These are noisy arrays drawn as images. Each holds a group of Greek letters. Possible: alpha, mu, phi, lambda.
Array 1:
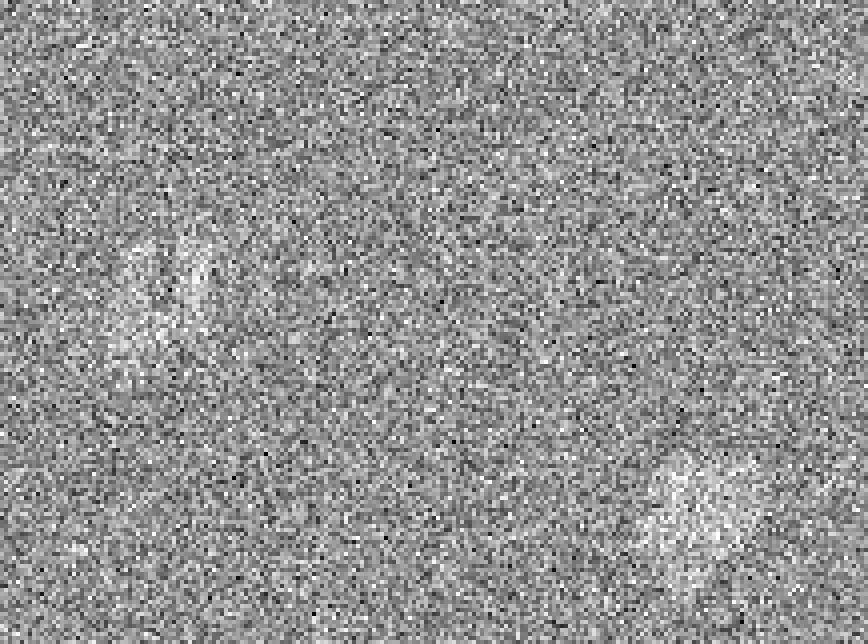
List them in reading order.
middle left: mu; bottom right: phi
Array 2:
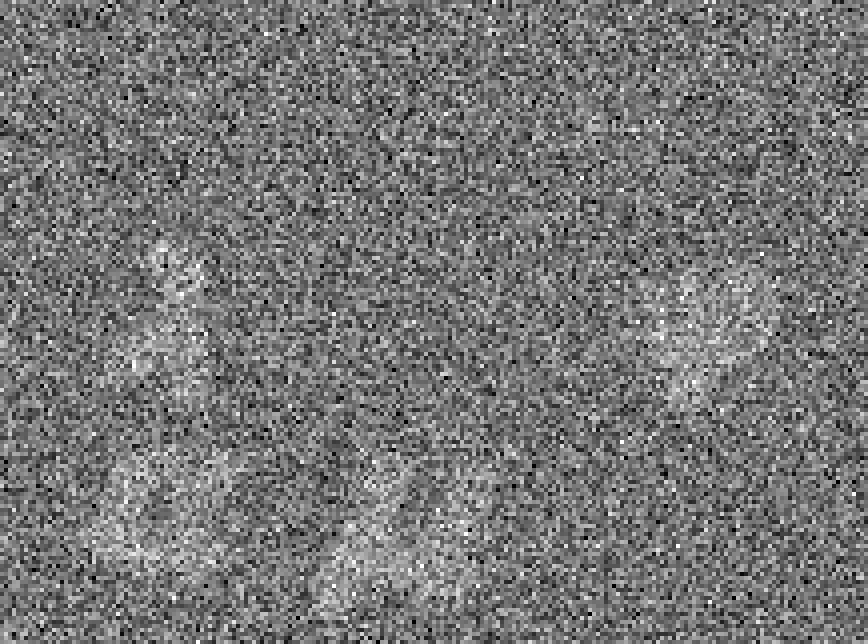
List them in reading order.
middle left: lambda; middle right: phi; bottom left: alpha; bottom middle: mu
